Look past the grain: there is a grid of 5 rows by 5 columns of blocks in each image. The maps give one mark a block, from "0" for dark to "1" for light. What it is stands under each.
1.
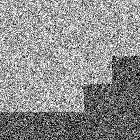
1 1 1 1 1
1 1 1 1 1
1 1 1 1 0
1 1 1 0 0
0 0 0 0 0
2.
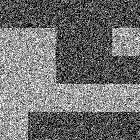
0 0 0 0 0
1 1 0 0 1
1 1 0 0 0
1 1 1 1 1
1 0 0 0 0
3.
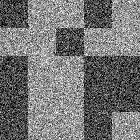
0 1 1 0 1
1 1 0 1 1
0 1 1 0 0
0 1 1 0 0
0 1 1 0 1
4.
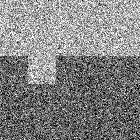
1 1 1 1 1
1 1 1 1 1
0 1 0 0 0
0 0 0 0 0
0 0 0 0 0
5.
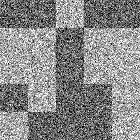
0 0 1 0 0
1 1 0 1 1
1 1 0 1 1
0 1 0 0 1
1 0 0 0 1
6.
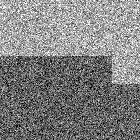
1 1 1 1 1
1 1 1 1 1
0 0 0 0 1
0 0 0 0 0
0 0 0 0 0
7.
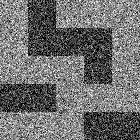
1 0 1 1 1
1 0 0 0 1
1 1 1 0 1
0 0 1 1 1
1 1 1 0 0
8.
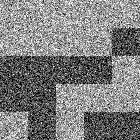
1 1 1 1 1
1 1 1 1 0
0 0 0 0 1
0 0 1 1 1
1 0 1 0 0
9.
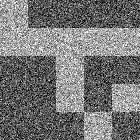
1 0 0 0 0
1 1 1 1 1
0 0 1 0 0
0 0 1 0 1
0 0 0 1 0
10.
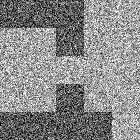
0 0 0 1 1
1 1 0 1 1
1 1 1 1 1
1 1 0 1 1
0 0 0 0 1
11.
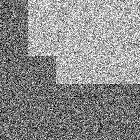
0 1 1 1 1
0 1 1 1 1
0 0 1 1 1
0 0 0 0 0
0 0 0 0 0
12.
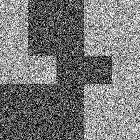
1 0 0 1 1
1 0 0 1 1
1 1 0 0 1
0 0 0 1 1
0 0 0 1 1
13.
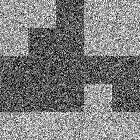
1 1 0 1 1
1 0 0 1 1
0 0 0 0 0
0 0 0 1 0
1 1 1 1 1
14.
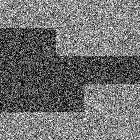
1 1 1 1 1
0 0 1 1 1
0 0 0 0 0
0 0 0 1 1
1 1 1 1 1
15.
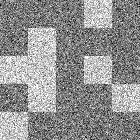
0 0 0 1 0
0 1 0 0 0
1 1 0 1 0
0 1 0 0 1
1 0 0 0 0
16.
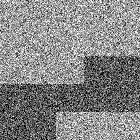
1 1 1 1 1
1 1 1 1 1
1 1 1 0 0
0 0 0 0 0
0 0 1 1 1
